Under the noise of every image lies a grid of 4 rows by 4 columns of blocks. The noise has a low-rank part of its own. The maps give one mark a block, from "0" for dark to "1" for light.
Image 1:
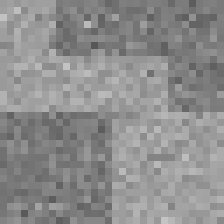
1 0 0 0
1 1 1 0
0 0 1 1
0 0 1 1
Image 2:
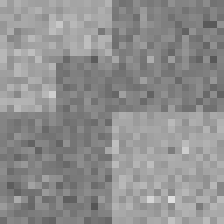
1 1 0 0
1 0 0 0
0 0 1 1
0 0 1 1
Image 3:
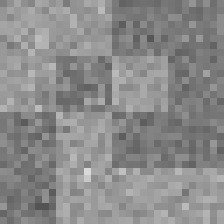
1 1 0 0
1 0 1 0
0 1 0 0
0 1 1 1
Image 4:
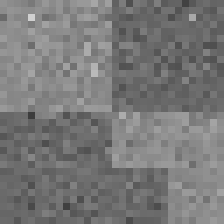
1 1 0 0
1 1 0 0
0 0 1 1
0 0 0 1
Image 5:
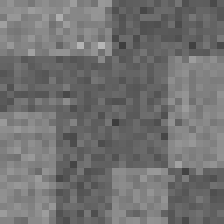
1 1 0 0
0 0 0 1
1 0 0 1
1 0 1 0
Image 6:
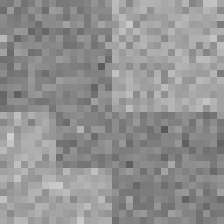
0 0 1 1
0 0 1 1
1 0 0 0
1 1 0 0
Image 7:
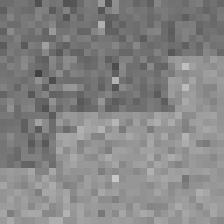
0 0 0 0
0 0 0 1
0 1 1 1
1 1 1 1
